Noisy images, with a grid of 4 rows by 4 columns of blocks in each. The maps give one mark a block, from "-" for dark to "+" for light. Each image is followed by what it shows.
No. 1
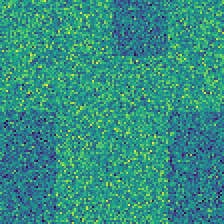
+ + - +
+ + + +
- + + -
- + + -
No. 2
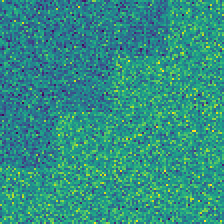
- - - +
- - + +
- + + +
+ + + +
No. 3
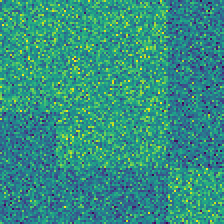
+ + + -
+ + + -
- + + -
- - - +
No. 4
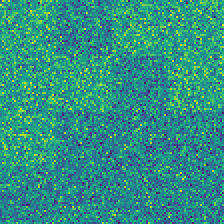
+ - + +
+ + - +
+ - - -
- - - -
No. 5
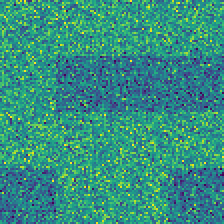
+ + + +
+ - - -
+ + + +
- + + -
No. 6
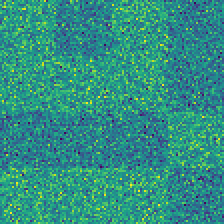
+ - + -
+ + + -
- - - +
+ + + -
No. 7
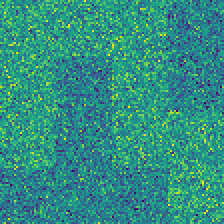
+ + + -
+ - + -
+ - + +
- - - +
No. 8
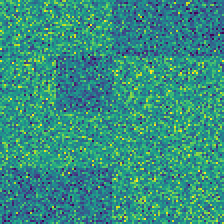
+ + - -
+ - + +
+ + + +
- - + +
